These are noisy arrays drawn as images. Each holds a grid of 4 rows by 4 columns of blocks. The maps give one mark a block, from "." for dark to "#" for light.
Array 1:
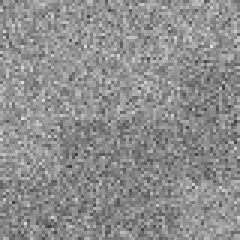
# # # #
# # # .
# . . .
. . . #
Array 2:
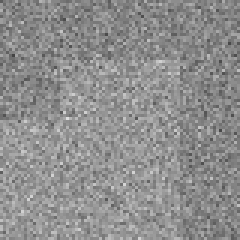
. . . .
. # # .
# # # .
# # # .
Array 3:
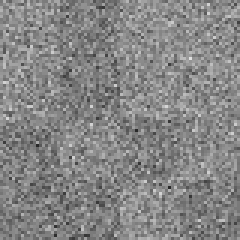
# . # #
# . # #
. # . #
. . # .
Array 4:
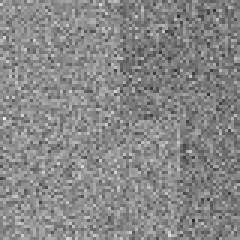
# # . .
# # . .
# # # .
# # # .
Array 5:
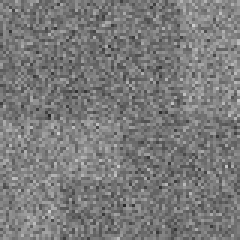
. . . #
. . . #
# # . .
# . . .
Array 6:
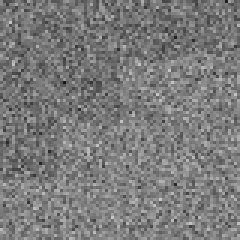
. . . .
. . # #
. # # #
# # # #
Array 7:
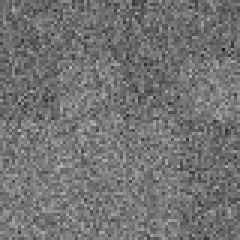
. . . .
. # . #
# # # .
# # # .
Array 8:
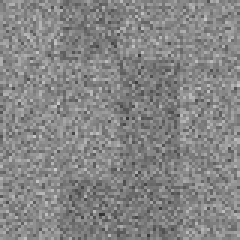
# . # #
# # . #
# # . #
# . . #
